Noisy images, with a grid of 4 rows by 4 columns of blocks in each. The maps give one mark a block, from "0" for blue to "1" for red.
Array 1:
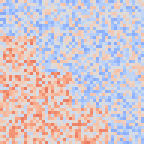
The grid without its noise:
0000
1000
1100
1110
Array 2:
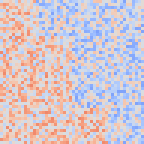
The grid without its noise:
1000
1100
1100
1110
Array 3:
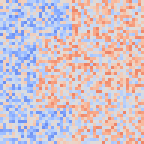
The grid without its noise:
0011
0111
0111
0011
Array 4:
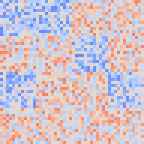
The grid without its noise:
0011
1101
0110
1111
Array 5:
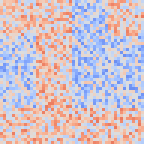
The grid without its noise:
1101
0100
0100
1111
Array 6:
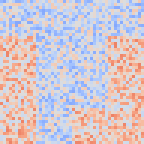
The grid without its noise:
0000
1001
1001
1011
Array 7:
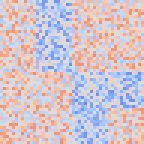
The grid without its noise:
1011
1011
1100
1101
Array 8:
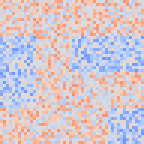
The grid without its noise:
1111
0100
0111
1110
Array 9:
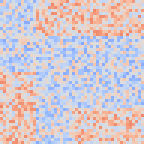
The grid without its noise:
0111
0000
1000
1011
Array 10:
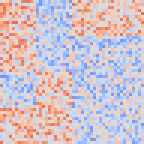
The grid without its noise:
1011
1000
0100
1100
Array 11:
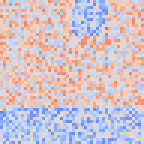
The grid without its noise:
1101
1111
1111
0000
